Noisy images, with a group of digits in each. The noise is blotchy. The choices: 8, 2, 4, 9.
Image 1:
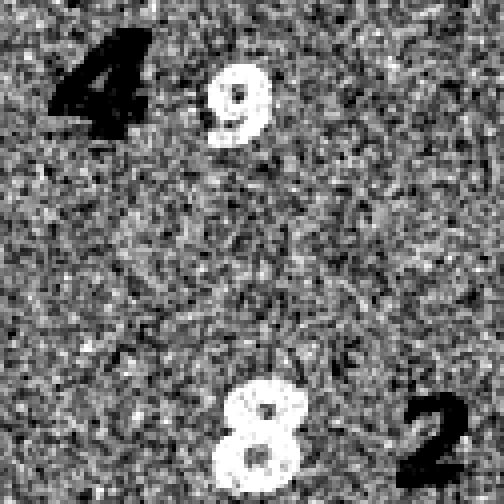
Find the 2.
bottom right
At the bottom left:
nothing
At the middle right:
nothing
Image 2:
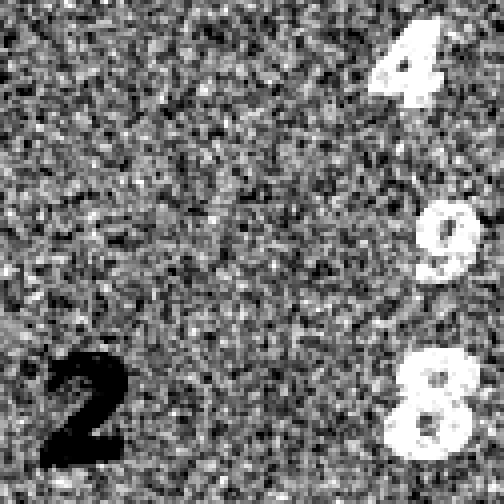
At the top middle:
nothing
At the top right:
4
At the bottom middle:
nothing
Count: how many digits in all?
4
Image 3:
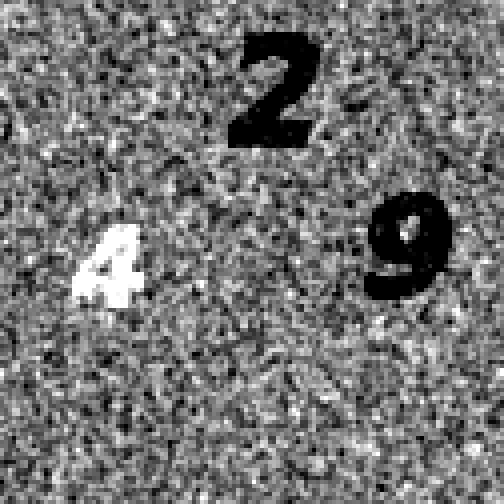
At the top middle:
2
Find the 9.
middle right
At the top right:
nothing
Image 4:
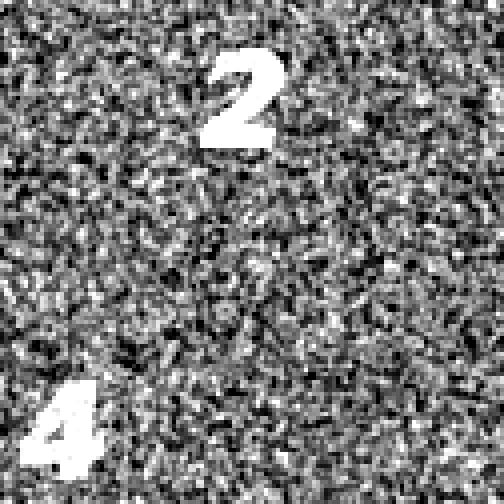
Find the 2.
top middle
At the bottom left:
4
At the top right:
nothing
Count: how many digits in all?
2
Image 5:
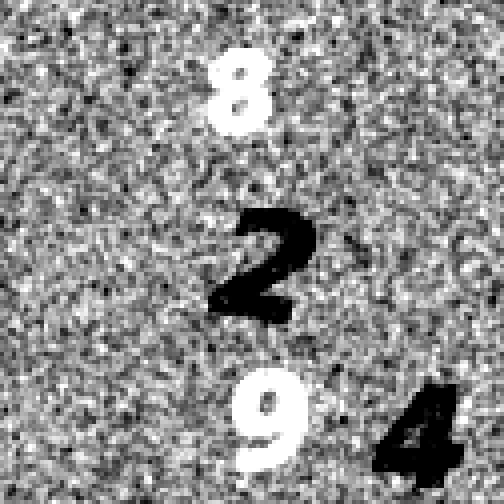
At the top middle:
8
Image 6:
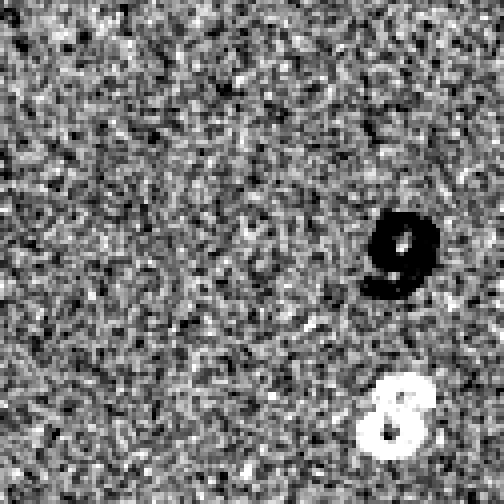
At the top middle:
nothing
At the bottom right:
8
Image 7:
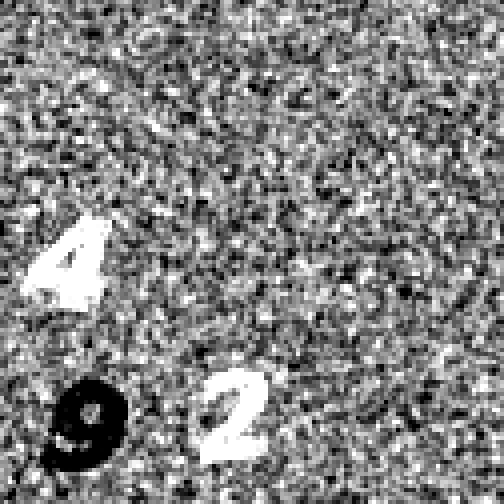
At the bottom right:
nothing
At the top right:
nothing
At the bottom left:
9
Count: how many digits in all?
3
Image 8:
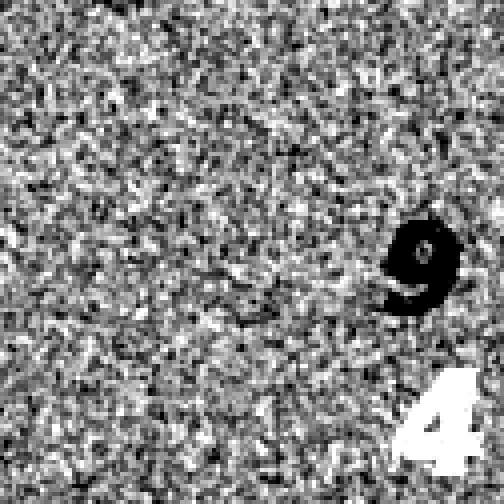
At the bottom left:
nothing
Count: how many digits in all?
2
